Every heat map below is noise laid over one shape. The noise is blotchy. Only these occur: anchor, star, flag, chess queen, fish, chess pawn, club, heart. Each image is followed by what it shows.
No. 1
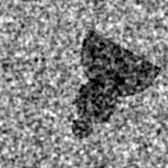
chess pawn
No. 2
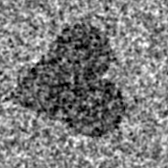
heart
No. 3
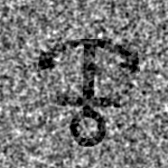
anchor
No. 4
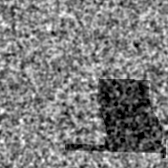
flag
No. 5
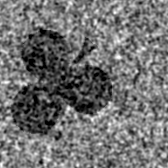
club
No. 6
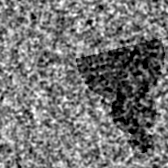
chess pawn
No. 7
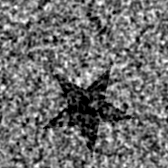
star
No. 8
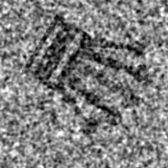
chess queen
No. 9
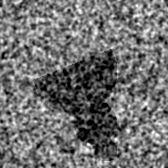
chess pawn
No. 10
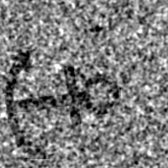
anchor
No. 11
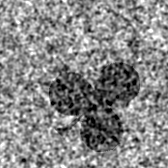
club
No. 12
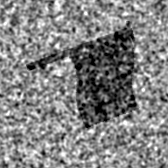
flag
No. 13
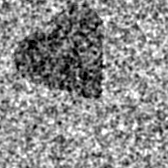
heart
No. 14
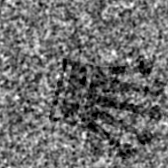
chess queen
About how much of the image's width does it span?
two thirds
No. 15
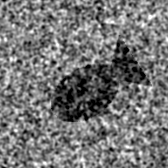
fish
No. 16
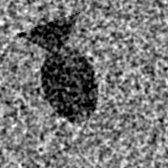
fish
